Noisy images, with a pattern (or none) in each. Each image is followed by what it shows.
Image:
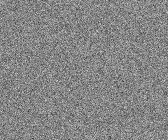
only noise
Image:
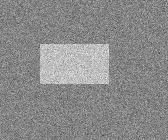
one block
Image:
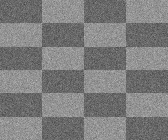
a checkerboard
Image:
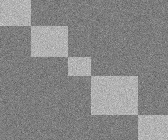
blocks along the diagonal
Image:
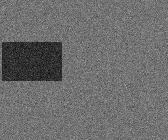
one block
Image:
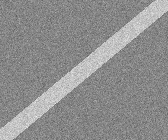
a diagonal band
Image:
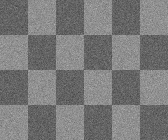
a checkerboard
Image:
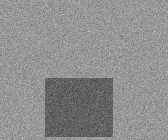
one block
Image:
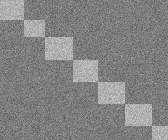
blocks along the diagonal
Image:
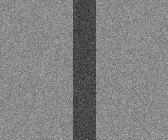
one band of columns
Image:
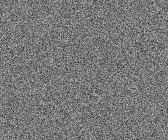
only noise
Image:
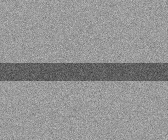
one band of rows
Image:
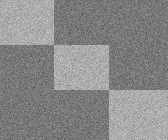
blocks along the diagonal
